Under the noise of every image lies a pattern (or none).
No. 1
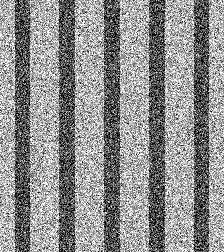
vertical stripes
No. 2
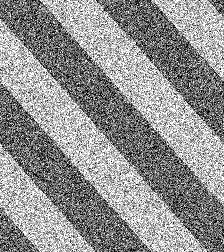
diagonal stripes
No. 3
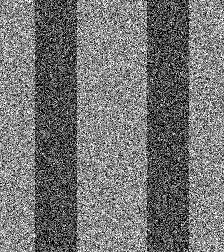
vertical stripes
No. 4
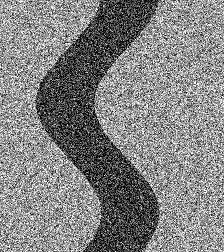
a wavy band
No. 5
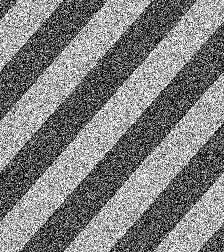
diagonal stripes
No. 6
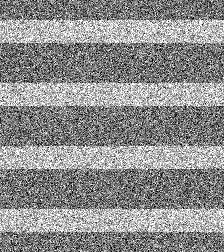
horizontal stripes
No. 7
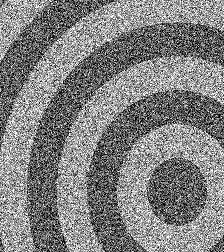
rings round one point
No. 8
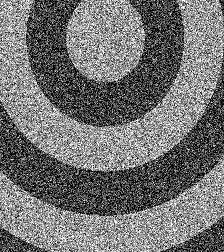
rings round one point
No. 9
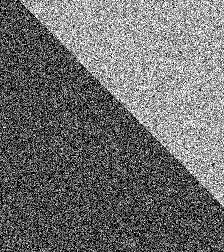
a sharp edge
